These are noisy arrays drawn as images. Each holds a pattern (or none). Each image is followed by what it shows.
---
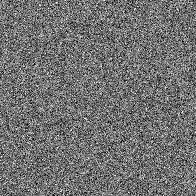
only noise
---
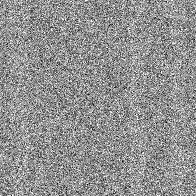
bands of columns
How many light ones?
3
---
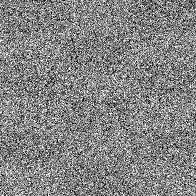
a checkerboard
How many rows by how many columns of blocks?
6 by 3
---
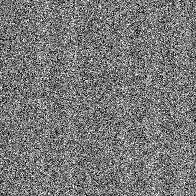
bands of columns
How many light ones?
5
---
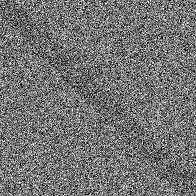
a diagonal band
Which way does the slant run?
top left to bottom right
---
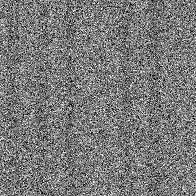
bands of columns
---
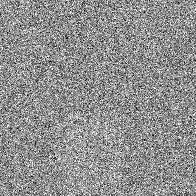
one block
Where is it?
bottom middle
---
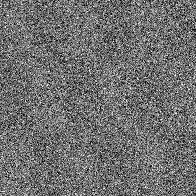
a checkerboard
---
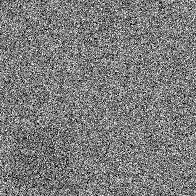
one block
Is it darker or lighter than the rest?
darker
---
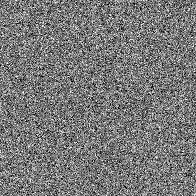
only noise
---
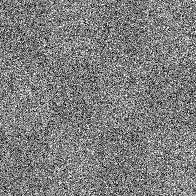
a checkerboard
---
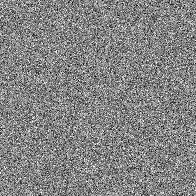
only noise
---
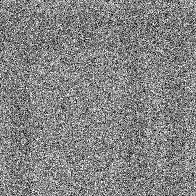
bands of rows crossing bands of columns
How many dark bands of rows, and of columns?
1 and 3
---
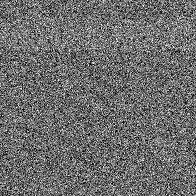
one band of rows
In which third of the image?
top
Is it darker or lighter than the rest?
lighter
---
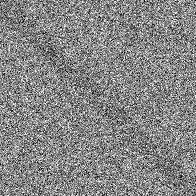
a diagonal band
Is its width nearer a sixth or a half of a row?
a sixth
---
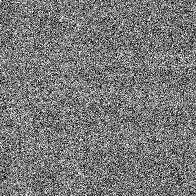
bands of rows crossing bands of columns
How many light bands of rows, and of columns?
3 and 2
